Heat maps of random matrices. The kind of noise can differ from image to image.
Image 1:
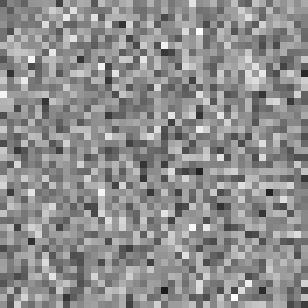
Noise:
independent entries
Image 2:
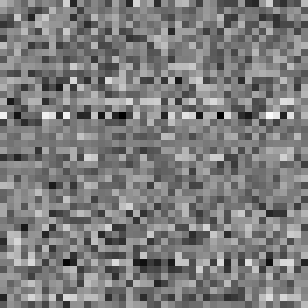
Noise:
rows of uneven size
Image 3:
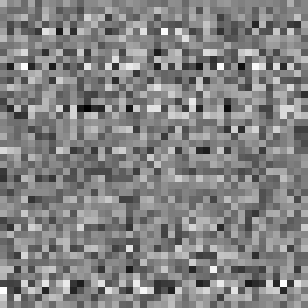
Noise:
rows of uneven size
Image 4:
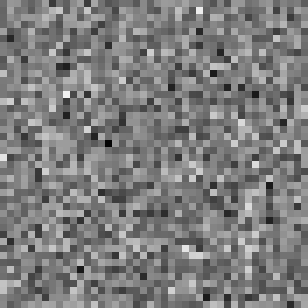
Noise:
independent entries
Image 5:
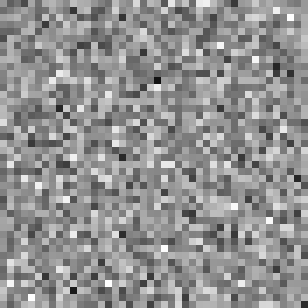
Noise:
independent entries
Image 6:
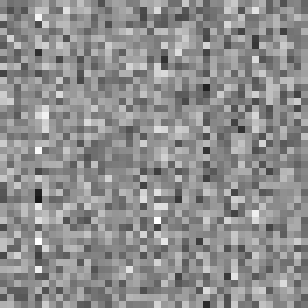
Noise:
columns of uneven size
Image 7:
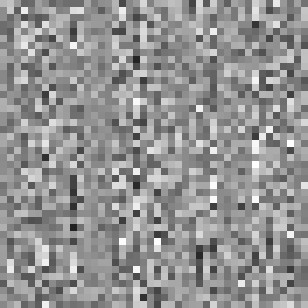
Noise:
columns of uneven size
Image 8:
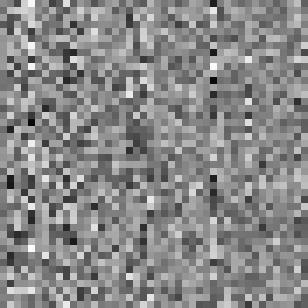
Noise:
columns of uneven size
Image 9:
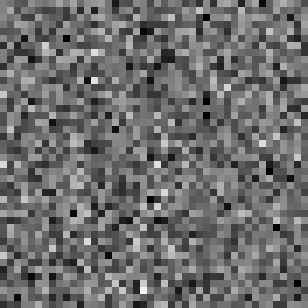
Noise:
independent entries
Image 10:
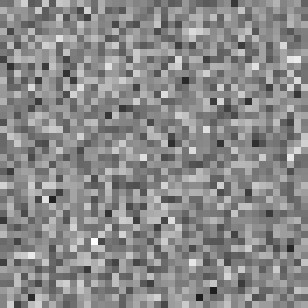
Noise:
independent entries
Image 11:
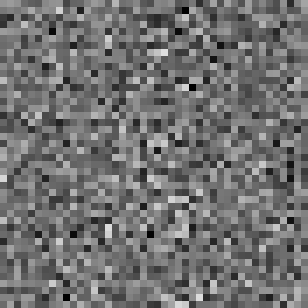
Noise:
low rank plus noise
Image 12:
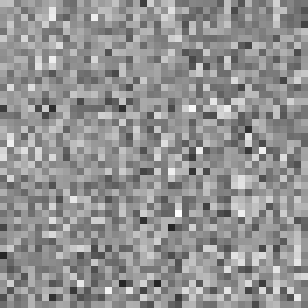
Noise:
low rank plus noise
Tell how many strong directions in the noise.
three or four
